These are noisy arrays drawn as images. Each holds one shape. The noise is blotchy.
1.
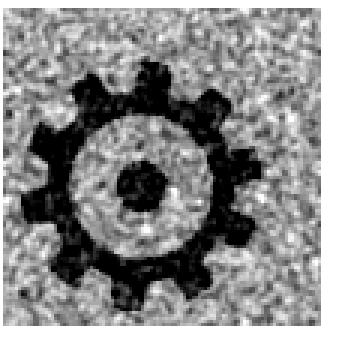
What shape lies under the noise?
gear
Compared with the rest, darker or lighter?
darker
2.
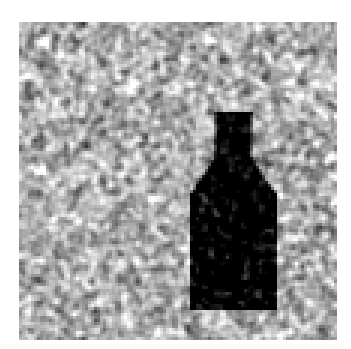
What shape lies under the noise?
bottle
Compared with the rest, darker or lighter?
darker
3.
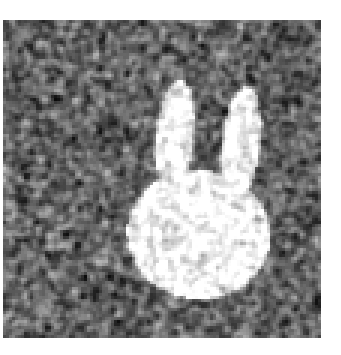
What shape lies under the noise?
rabbit's head
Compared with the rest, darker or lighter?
lighter
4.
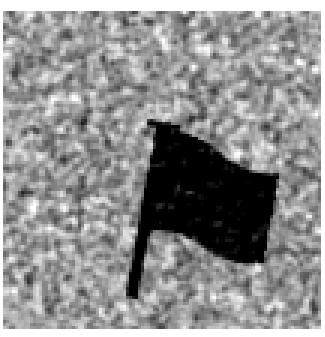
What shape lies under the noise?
flag
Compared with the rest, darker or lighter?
darker
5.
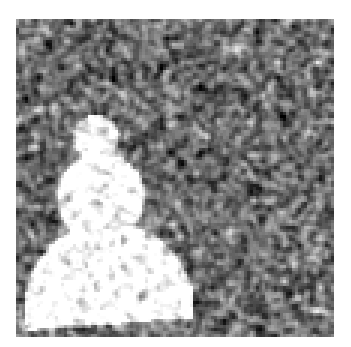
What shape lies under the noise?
chess pawn
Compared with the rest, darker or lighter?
lighter
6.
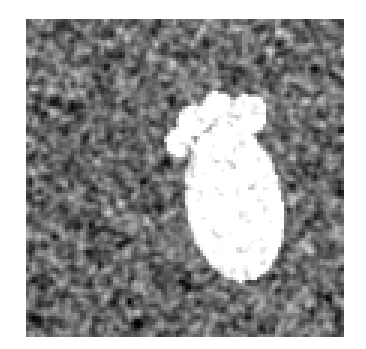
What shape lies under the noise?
footprint
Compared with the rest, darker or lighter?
lighter
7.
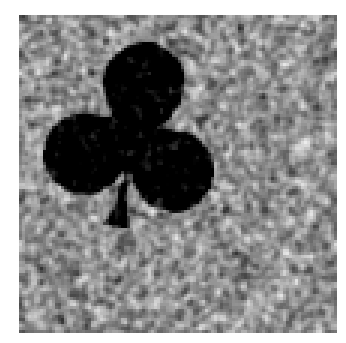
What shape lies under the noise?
club
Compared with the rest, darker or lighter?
darker
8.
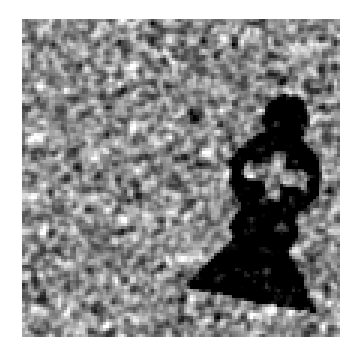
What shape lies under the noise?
chess bishop
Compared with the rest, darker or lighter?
darker
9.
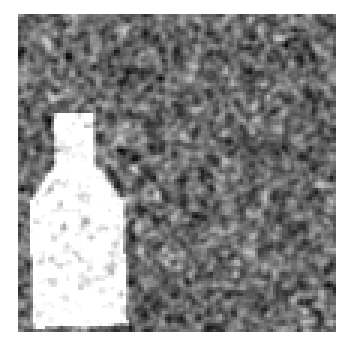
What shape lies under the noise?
bottle
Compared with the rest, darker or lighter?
lighter
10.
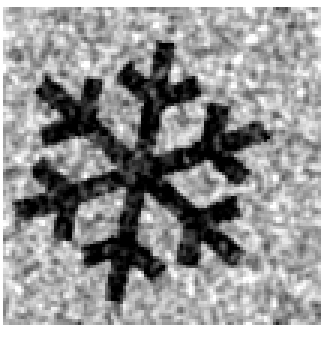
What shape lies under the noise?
snowflake
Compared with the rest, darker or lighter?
darker
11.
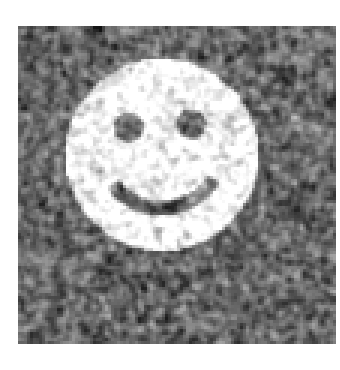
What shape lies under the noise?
smiling face
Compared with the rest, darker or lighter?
lighter
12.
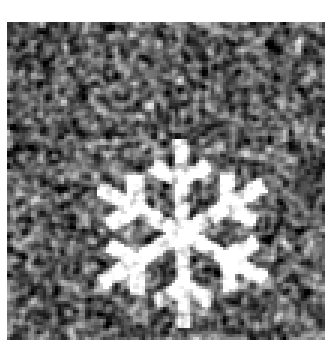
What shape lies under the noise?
snowflake
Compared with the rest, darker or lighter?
lighter
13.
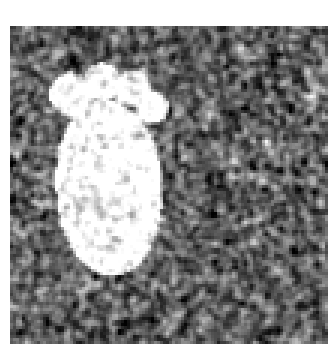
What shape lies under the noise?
footprint
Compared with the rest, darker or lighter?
lighter
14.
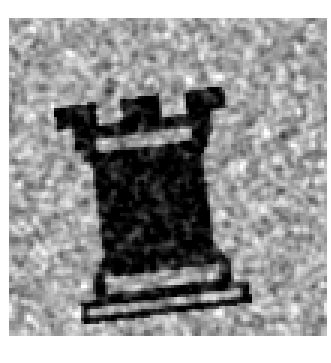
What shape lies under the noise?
chess rook
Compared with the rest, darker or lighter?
darker
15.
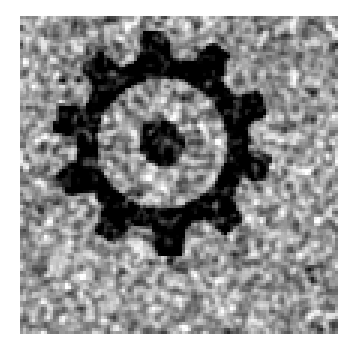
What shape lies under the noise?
gear
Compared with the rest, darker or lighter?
darker
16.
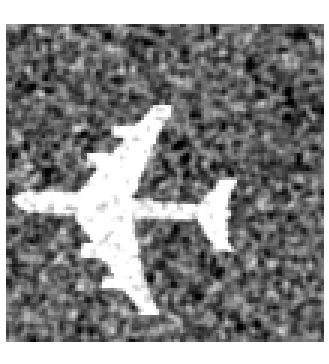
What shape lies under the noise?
airplane
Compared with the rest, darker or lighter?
lighter
